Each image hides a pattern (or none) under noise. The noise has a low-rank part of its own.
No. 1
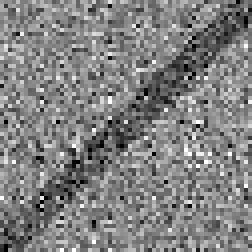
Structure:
a diagonal band
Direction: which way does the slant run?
bottom left to top right
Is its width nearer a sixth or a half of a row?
a sixth
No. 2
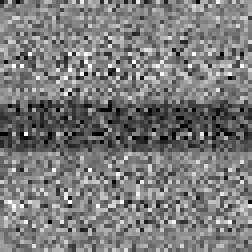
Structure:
one band of rows
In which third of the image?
middle
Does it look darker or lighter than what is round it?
darker
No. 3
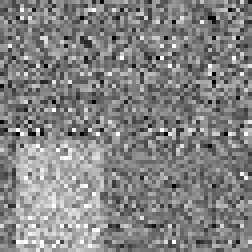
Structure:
one block
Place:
bottom left
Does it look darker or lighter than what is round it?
lighter
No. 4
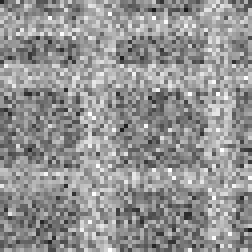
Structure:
bands of rows crossing bands of columns
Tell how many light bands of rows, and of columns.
3 and 2
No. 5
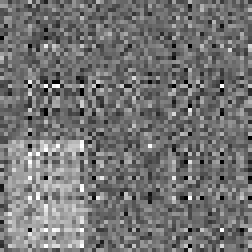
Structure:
one block
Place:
bottom left
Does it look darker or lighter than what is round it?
lighter
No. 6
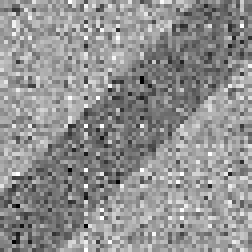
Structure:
a diagonal band
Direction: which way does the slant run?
bottom left to top right
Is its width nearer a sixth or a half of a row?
a half
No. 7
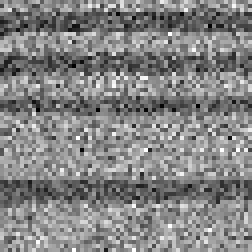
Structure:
bands of rows
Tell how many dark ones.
4
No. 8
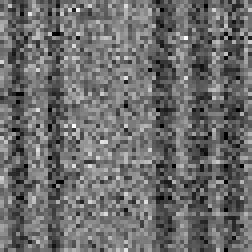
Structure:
bands of columns
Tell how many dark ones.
5
